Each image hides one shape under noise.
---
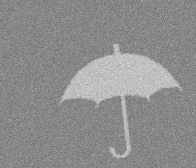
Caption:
light umbrella
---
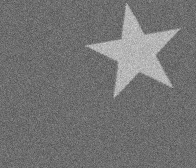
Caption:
light star
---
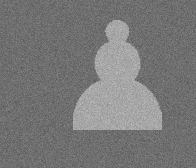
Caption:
light chess pawn
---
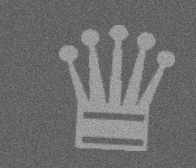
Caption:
light chess queen
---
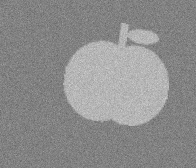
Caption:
light apple
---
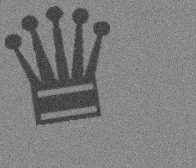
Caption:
dark chess queen
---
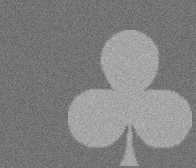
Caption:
light club
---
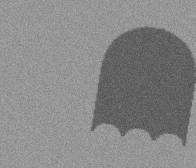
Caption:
dark ghost
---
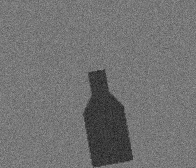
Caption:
dark bottle
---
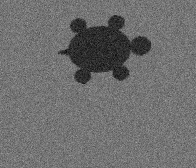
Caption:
dark turtle
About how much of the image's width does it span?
half
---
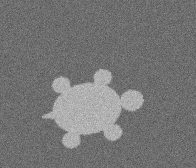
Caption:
light turtle
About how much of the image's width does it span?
half
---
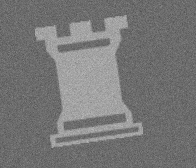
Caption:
light chess rook
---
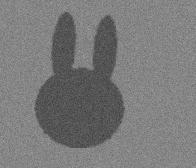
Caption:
dark rabbit's head
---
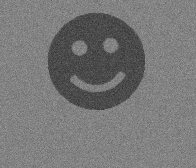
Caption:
dark smiling face
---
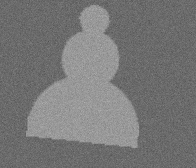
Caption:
light chess pawn
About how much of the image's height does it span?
nearly all
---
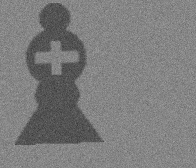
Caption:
dark chess bishop
